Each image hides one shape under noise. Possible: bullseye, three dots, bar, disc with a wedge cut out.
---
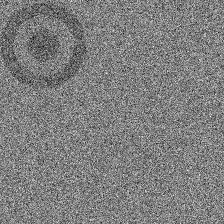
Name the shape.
bullseye
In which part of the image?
top left
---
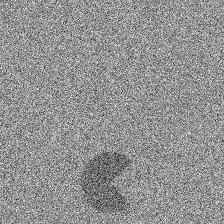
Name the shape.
disc with a wedge cut out
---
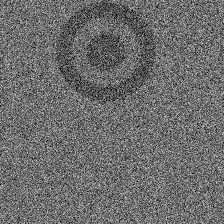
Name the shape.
bullseye
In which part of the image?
top middle
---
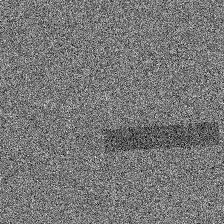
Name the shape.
bar
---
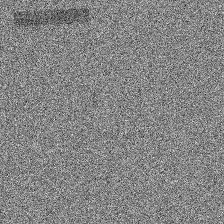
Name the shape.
bar
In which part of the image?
top left
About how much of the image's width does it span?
a third
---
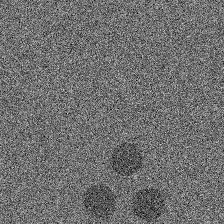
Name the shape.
three dots
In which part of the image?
bottom middle
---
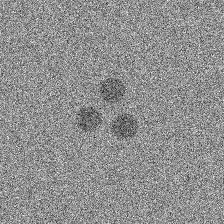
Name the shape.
three dots
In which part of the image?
centre
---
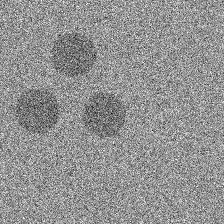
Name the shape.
three dots
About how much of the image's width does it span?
half
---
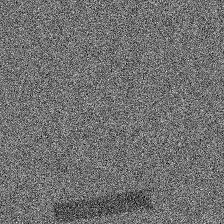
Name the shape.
bar
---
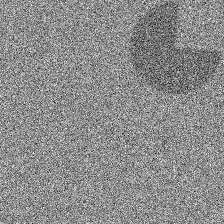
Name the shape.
disc with a wedge cut out
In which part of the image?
top right
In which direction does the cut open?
up and right
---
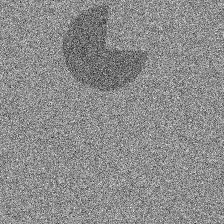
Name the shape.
disc with a wedge cut out
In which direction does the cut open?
up and right
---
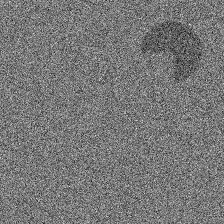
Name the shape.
disc with a wedge cut out
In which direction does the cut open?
down and left
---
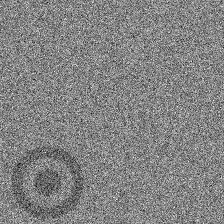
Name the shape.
bullseye
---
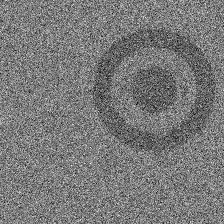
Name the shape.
bullseye
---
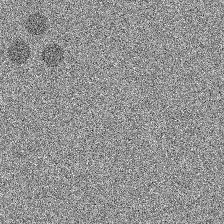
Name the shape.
three dots
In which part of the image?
top left
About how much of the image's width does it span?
a quarter
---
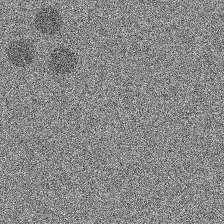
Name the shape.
three dots
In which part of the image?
top left
